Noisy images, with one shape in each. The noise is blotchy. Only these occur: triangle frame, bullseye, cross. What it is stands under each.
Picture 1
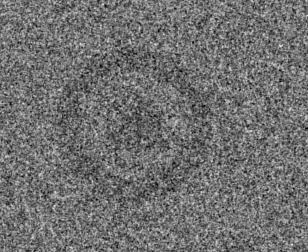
dark bullseye
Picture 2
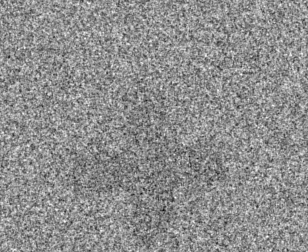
dark cross
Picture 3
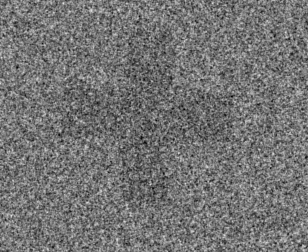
dark cross
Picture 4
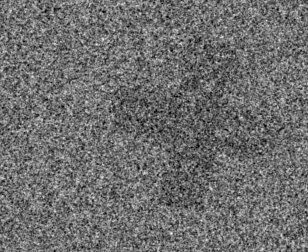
dark cross
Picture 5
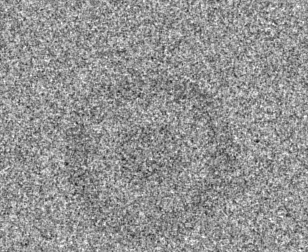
dark bullseye
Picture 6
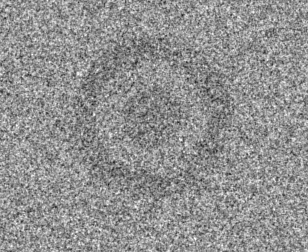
dark bullseye
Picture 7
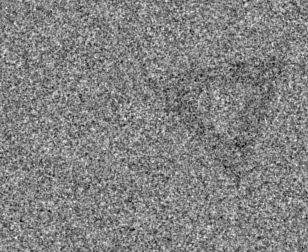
dark triangle frame
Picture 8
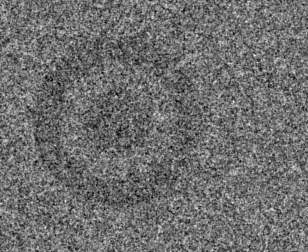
dark bullseye
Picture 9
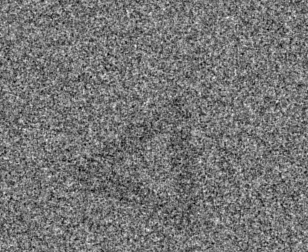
dark triangle frame
